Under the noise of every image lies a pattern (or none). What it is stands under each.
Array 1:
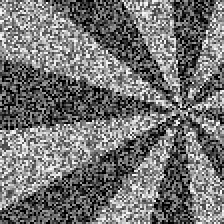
spokes from one point
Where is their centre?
middle right
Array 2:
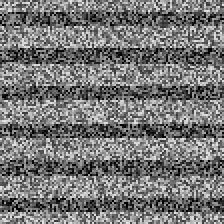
horizontal stripes
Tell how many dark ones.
6
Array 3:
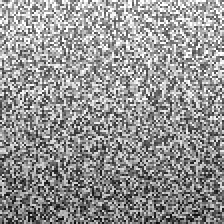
a smooth slope
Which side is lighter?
top
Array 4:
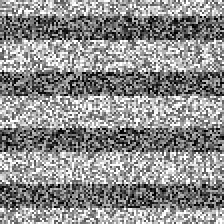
horizontal stripes
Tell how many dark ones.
4
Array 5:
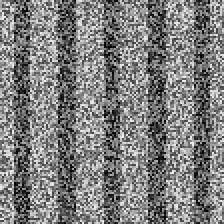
vertical stripes
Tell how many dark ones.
5
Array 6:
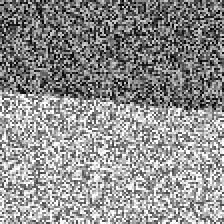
a sharp edge
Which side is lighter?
bottom
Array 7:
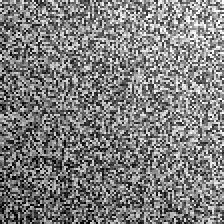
a smooth slope
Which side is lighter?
top right
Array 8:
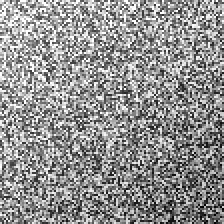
a smooth slope
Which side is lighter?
top left
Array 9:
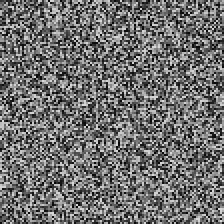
only noise
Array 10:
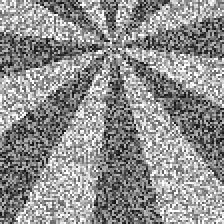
spokes from one point
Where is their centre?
top middle
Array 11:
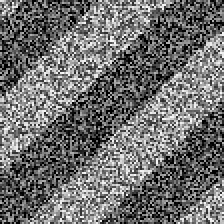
diagonal stripes
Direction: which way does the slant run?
bottom left to top right
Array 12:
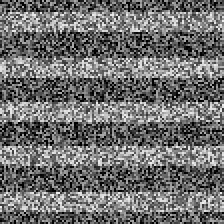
horizontal stripes
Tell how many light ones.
5
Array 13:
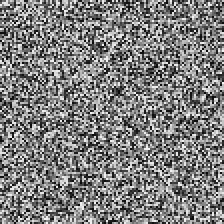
only noise
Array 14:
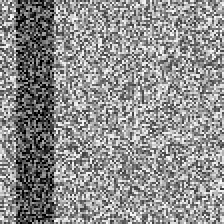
one vertical stripe
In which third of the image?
left
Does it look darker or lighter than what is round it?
darker
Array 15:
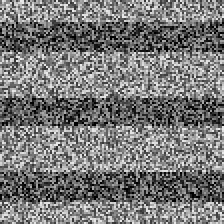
horizontal stripes
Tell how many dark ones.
3
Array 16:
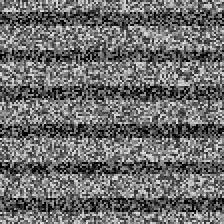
horizontal stripes
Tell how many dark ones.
6
